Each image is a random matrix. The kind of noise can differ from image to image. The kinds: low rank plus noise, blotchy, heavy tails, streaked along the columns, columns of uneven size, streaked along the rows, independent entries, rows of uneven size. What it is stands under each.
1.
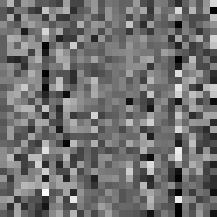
columns of uneven size
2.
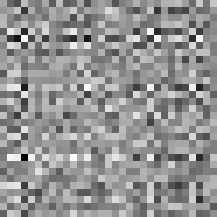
low rank plus noise
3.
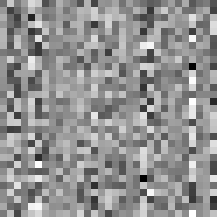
columns of uneven size
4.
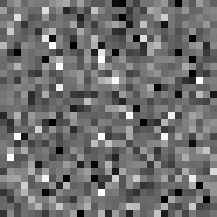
heavy tails
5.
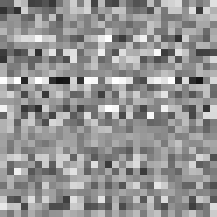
rows of uneven size
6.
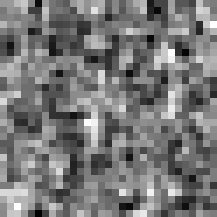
blotchy
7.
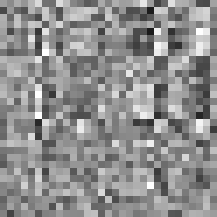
low rank plus noise
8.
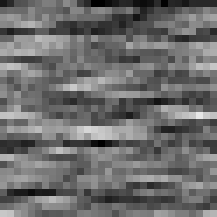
streaked along the rows
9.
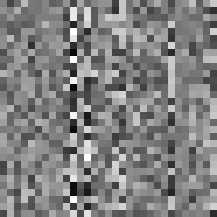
columns of uneven size
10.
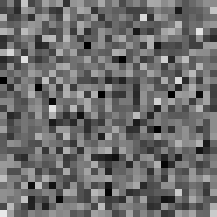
independent entries
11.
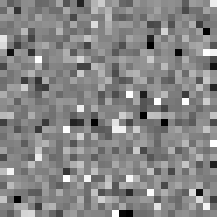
heavy tails
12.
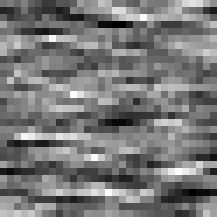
streaked along the rows
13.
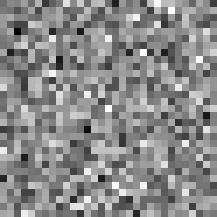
independent entries
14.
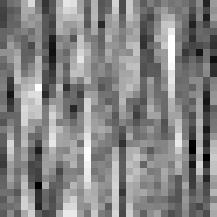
streaked along the columns
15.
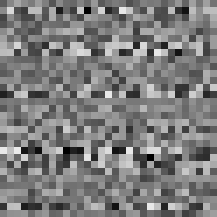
rows of uneven size
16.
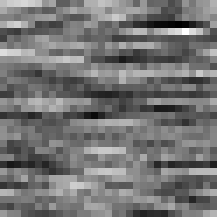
streaked along the rows
